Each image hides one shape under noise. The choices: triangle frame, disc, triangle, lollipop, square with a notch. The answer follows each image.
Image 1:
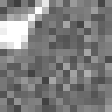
lollipop
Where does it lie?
top left
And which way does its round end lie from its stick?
down and left
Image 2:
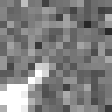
lollipop
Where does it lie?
bottom left
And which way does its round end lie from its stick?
down and left
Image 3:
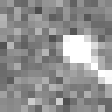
lollipop
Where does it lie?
middle right
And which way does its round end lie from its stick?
up and left
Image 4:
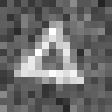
triangle frame
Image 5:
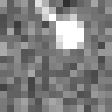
lollipop
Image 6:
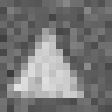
triangle
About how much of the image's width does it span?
two thirds
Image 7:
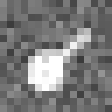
lollipop
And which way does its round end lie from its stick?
down and left
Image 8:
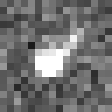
lollipop
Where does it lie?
centre
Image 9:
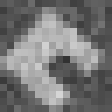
square with a notch
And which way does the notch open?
down and right
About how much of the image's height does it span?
nearly all
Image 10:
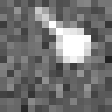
lollipop
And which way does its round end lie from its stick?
down and right
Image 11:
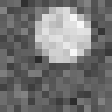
disc
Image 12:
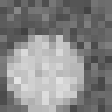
disc
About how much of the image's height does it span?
two thirds
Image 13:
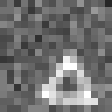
triangle frame
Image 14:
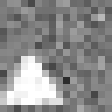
triangle
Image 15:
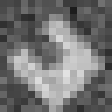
square with a notch
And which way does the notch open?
up and left
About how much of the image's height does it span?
nearly all
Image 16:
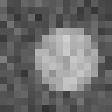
disc
